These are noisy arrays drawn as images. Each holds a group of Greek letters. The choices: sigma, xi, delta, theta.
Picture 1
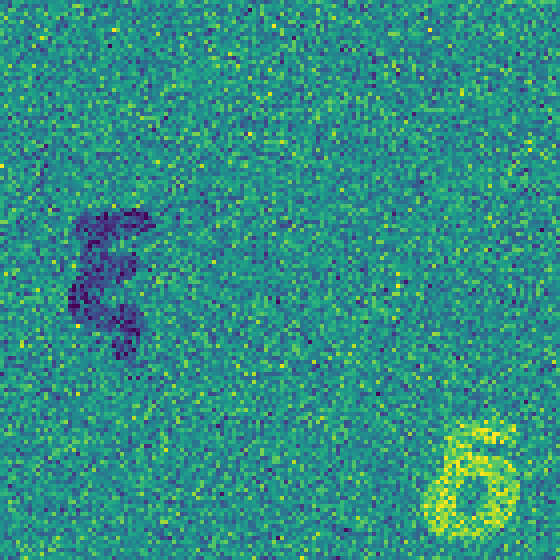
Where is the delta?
bottom right
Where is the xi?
middle left
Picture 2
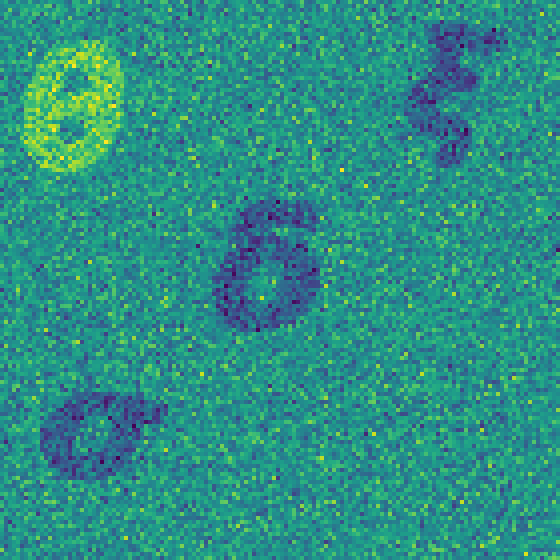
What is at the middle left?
nothing
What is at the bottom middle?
nothing
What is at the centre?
delta
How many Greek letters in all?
4
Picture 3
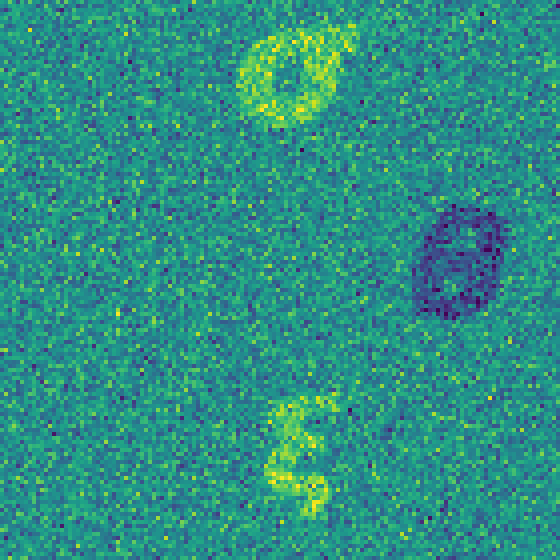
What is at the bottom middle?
xi
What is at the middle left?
nothing
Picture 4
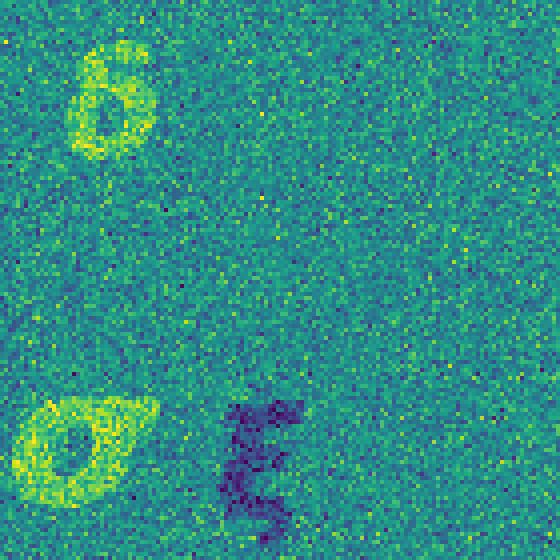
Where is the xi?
bottom middle
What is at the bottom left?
sigma
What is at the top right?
nothing
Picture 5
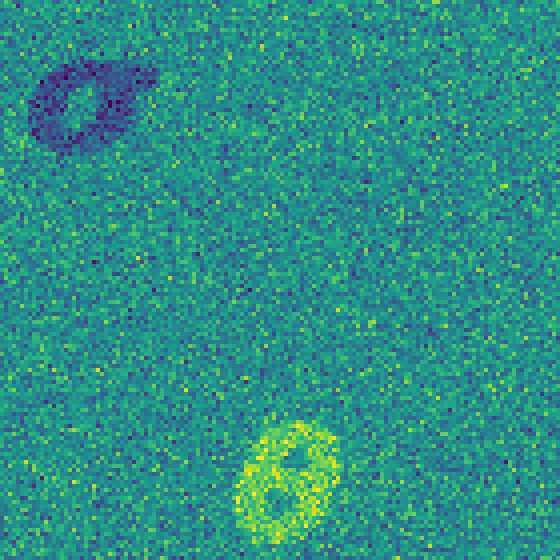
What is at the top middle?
nothing
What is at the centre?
nothing
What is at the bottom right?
nothing
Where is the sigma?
top left
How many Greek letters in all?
2
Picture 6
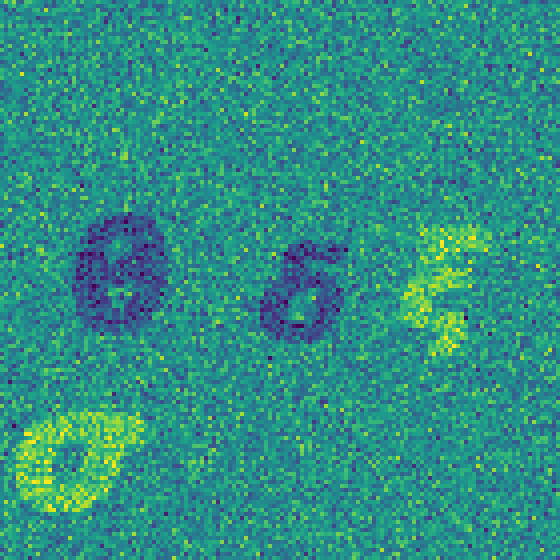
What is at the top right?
nothing
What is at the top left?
nothing
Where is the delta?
centre
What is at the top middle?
nothing
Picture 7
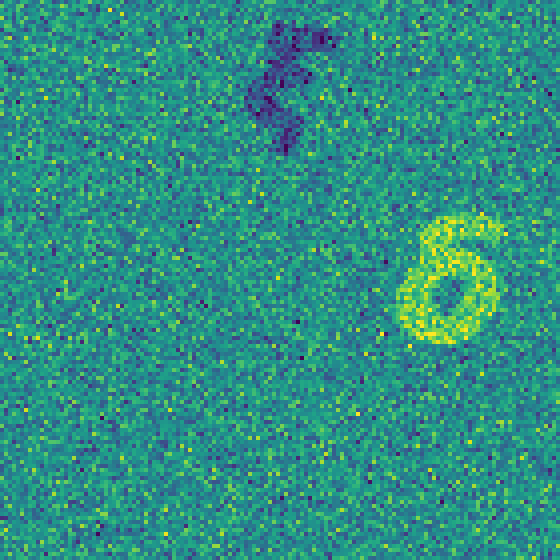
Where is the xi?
top middle
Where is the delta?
middle right
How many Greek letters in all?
2
